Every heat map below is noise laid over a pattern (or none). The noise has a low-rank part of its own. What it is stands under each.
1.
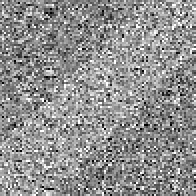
a diagonal band
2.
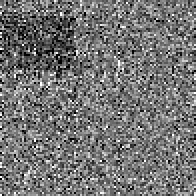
one block
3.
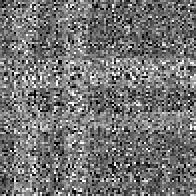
bands of rows crossing bands of columns
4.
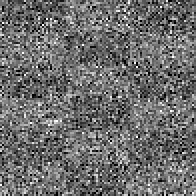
a checkerboard
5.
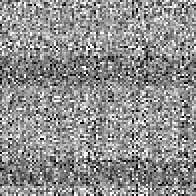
bands of rows
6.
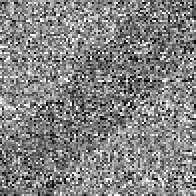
a diagonal band
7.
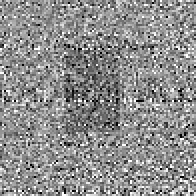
one block
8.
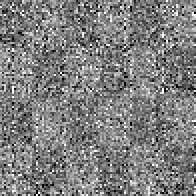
a checkerboard
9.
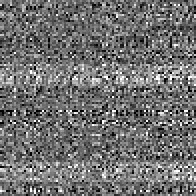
bands of rows
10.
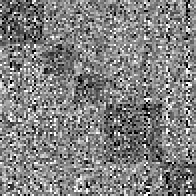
blocks along the diagonal
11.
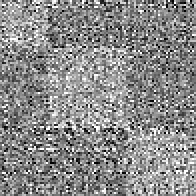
blocks along the diagonal
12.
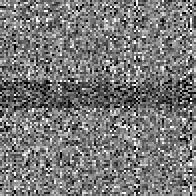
one band of rows
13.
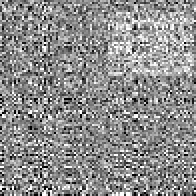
one block
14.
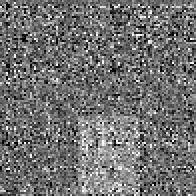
one block
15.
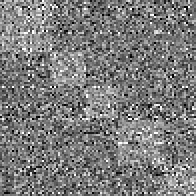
blocks along the diagonal
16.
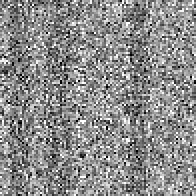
bands of columns
